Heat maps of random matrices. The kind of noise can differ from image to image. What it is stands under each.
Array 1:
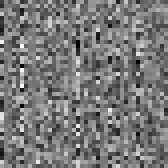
columns of uneven size
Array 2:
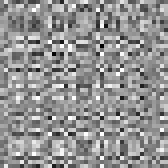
low rank plus noise
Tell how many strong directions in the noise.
one
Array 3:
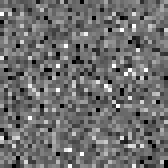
heavy tails
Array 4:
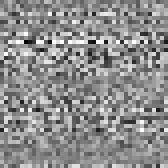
rows of uneven size
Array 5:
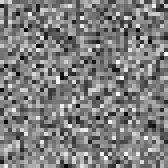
independent entries
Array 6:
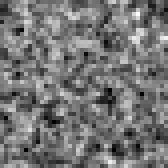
blotchy
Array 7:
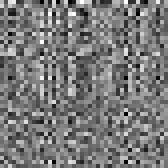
low rank plus noise
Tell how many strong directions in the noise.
one
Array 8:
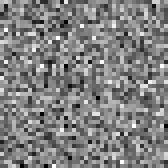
independent entries
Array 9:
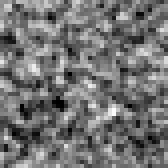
blotchy
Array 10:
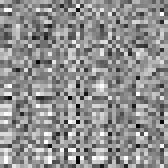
low rank plus noise
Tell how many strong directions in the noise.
one
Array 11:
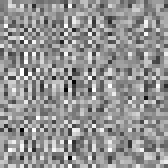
low rank plus noise
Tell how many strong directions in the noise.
one
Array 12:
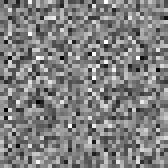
low rank plus noise
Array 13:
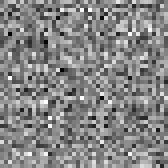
low rank plus noise
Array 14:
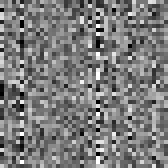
columns of uneven size
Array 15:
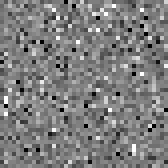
heavy tails
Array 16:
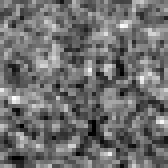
blotchy
